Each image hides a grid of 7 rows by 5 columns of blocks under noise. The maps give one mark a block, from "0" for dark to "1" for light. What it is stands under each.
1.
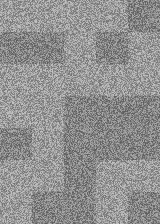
11110
00101
11111
11000
01000
11011
10010
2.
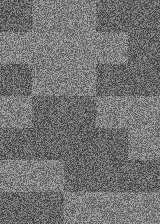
01100
11110
01100
10011
00001
11000
00111
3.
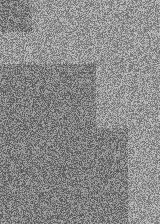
01111
11111
00011
00011
00001
00001
00001
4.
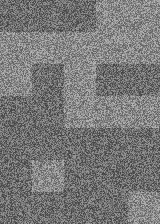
00011
11111
10100
00111
00000
01000
00001
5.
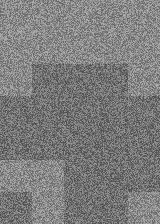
11111
11111
10001
00000
00000
11000
01001
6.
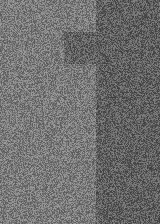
11100
11000
11100
11100
11100
11100
11100
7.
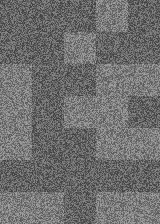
00010
00100
10011
10110
10011
00000
11011
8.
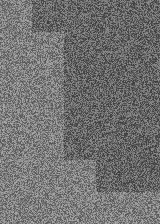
10000
11000
11000
11000
11000
11100
11111
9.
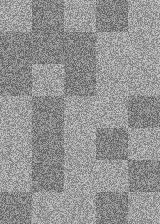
10101
00011
01011
10110
10101
10110
01101
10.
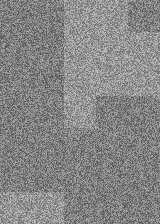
00110
00111
00111
00100
00000
00000
11000
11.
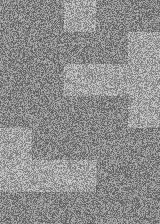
00100
00001
00111
00001
10000
11100
00000
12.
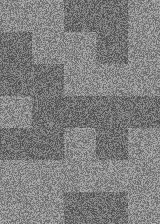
11001
01101
00111
10000
00101
11111
11001
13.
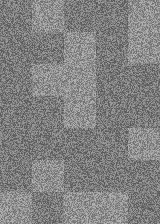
01001
00101
01100
00100
00001
01000
10110
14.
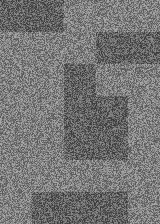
00111
11100
11011
11001
11001
11111
10001
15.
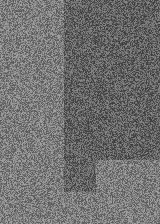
11000
11000
11000
11000
11000
11011
11111
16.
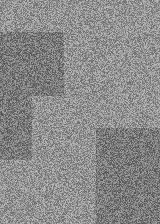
11111
00111
00111
01111
01100
11100
11100
